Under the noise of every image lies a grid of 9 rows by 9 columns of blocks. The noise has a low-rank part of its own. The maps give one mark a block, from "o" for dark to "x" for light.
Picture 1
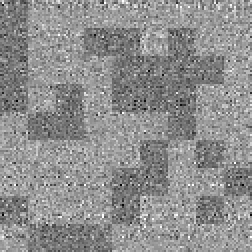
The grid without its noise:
o x x x x x x x x
o x x o o x o x x
o x x x o o o o x
o x o x o o o x x
x o o x x x o x x
x x x x x o x o x
x x x x o o x x o
o x x x o x x o x
x o o o x x x x x
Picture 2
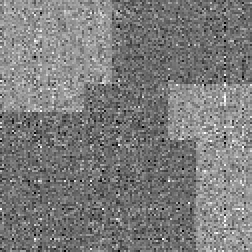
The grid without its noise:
x x x x o o o o o
x x x x o o o o o
x x x x o o o o o
x x x o o o x x x
o o o o o o x x x
o o o o o o o x x
o o o o o o o x x
o o o o o o o x x
o o o o o o o x x
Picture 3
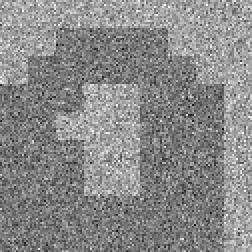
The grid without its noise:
x x x x x x x x x
x x o o o o x x x
x o o o o o o x x
o o o x x o o o x
o o x x x o o o x
o o o x x o o o x
o o o x x o o o x
o o o o o o o o x
o o o o o o o o x
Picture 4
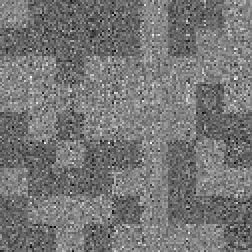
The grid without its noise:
x o o o o x o o x
o o o o o x o x x
x x o x x x x x x
x x x x x x x o x
o x o x x x x o o
o o x o o x o x o
x o o o x x o x x
o x x x o x o o o
o o x o x x x x o
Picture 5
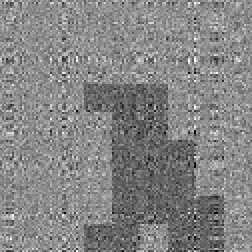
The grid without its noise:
x x x x x x x x x
x x x x x x x x x
x x x x x x x x x
x x x o o o x x x
x x x x o o x x x
x x x x o o o x x
x x x x o o o x x
x x x x o o o o x
x x x o o x o o x
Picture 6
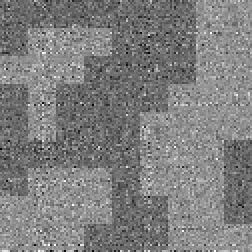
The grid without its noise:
o o o o o o o x x
o x x x o o o x x
x x x o o o o x x
o x o o o o x x x
o x o o o x x x x
o o o o o x x x o
o x x x o x x x o
x x x x o o x x o
x x x o o o x x x
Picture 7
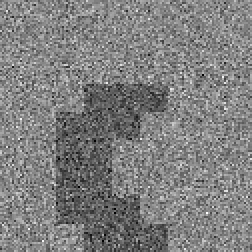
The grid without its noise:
x x x x x x x x x
x x x x x x x x x
x x x x x x x x x
x x x o o o x x x
x x o o o x x x x
x x o o x x x x x
x x o o x x x x x
x x o o o x x x x
x x x o o o x x x
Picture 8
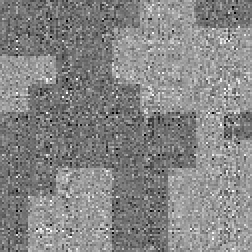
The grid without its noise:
o o o o o x x o o
o o o o x x x x x
x x o o x x x x x
x o o o o x x x x
o o o o o o o x o
o o o o o o o x x
o o x x o o x x x
o x x x o o x x x
o x x x o o x x x
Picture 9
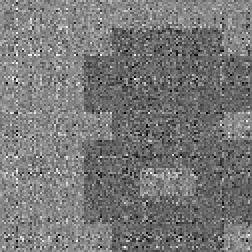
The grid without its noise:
x x x x x x x x x
x x x x o o o o x
x x x o o o o o o
x x x o o o o o o
x x x x o o o o x
x x x o o o o o o
x x x o o x x o o
x x x o o o o o o
x x x x o o o o x
